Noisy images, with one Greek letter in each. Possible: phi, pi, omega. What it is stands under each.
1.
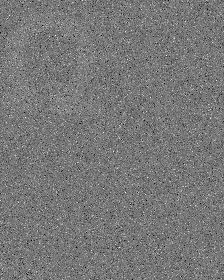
light omega, top left
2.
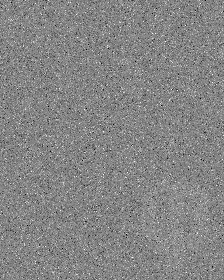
light phi, bottom right
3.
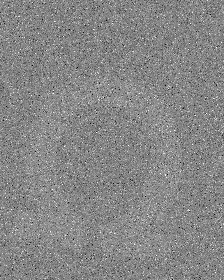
light omega
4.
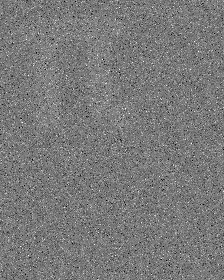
light pi
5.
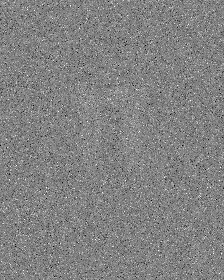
light pi, centre
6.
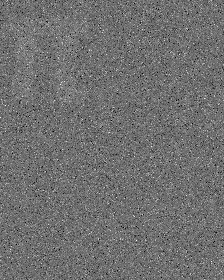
light pi, top left
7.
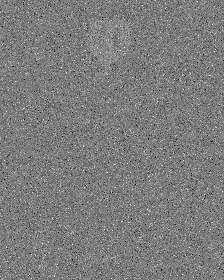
light phi, top middle
